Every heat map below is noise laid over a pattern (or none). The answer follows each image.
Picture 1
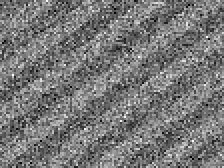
diagonal stripes
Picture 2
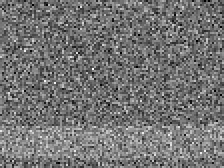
one horizontal stripe
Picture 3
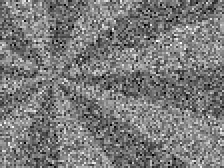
spokes from one point
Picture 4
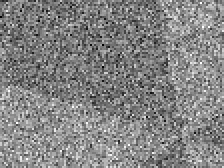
spokes from one point
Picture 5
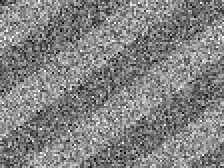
diagonal stripes
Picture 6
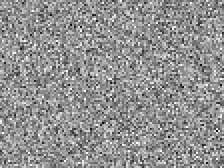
only noise
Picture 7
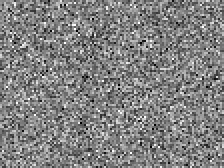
only noise
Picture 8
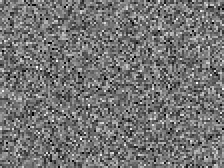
only noise
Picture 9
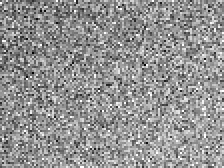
a smooth slope
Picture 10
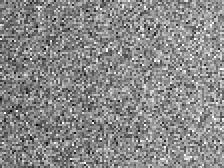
a smooth slope
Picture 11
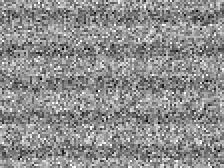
horizontal stripes
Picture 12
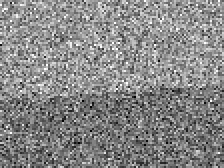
a sharp edge
